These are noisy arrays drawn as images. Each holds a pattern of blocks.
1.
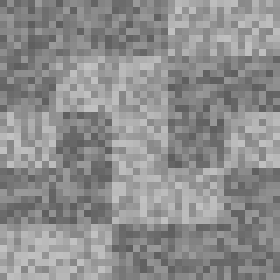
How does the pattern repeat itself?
the same after a half turn
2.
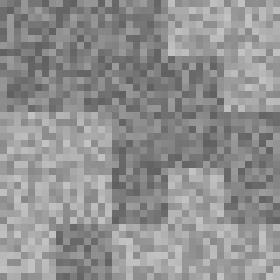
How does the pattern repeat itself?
no symmetry
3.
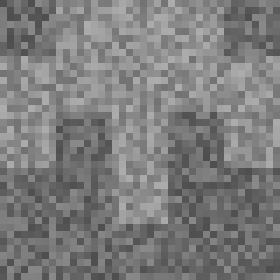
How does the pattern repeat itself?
left and right mirror each other
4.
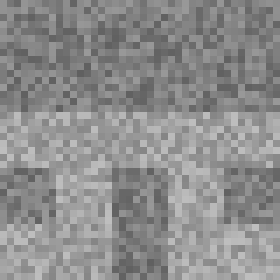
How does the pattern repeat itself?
left and right mirror each other
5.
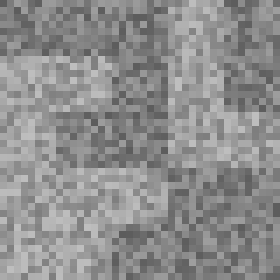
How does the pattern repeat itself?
no symmetry
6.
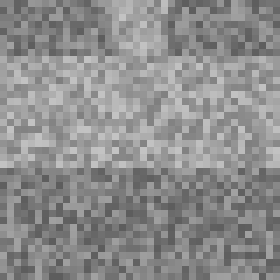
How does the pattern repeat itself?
left and right mirror each other
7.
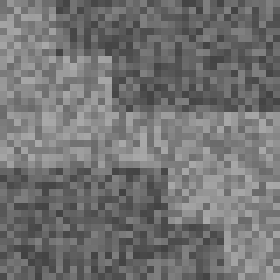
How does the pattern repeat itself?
the same after a half turn
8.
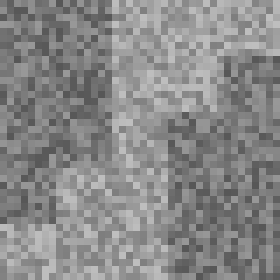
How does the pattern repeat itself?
the same after a half turn
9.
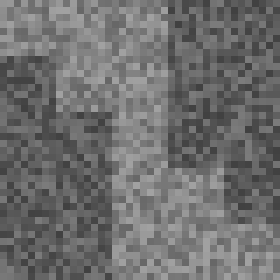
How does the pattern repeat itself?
the same after a half turn
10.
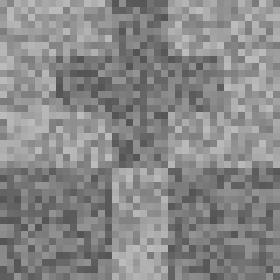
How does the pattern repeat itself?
left and right mirror each other
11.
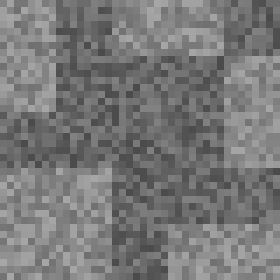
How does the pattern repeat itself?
mirrored about the diagonal from the bottom left
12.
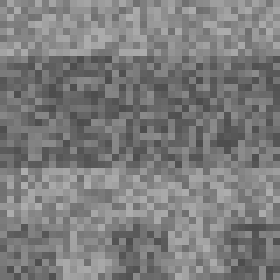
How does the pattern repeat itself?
left and right mirror each other
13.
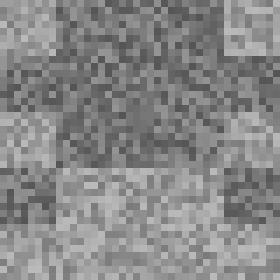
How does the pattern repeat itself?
left and right mirror each other
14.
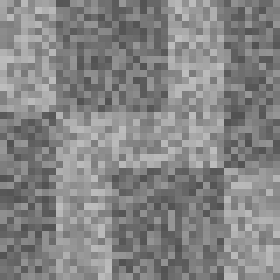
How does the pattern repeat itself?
the same after a half turn
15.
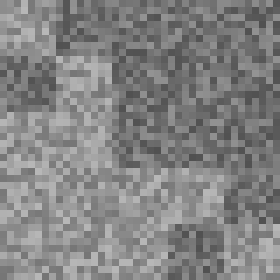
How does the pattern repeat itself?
mirrored about the diagonal from the bottom left
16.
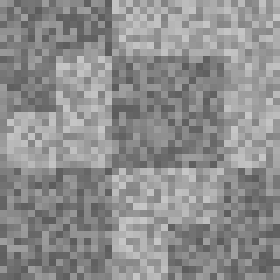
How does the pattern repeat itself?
mirrored about the diagonal from the bottom left
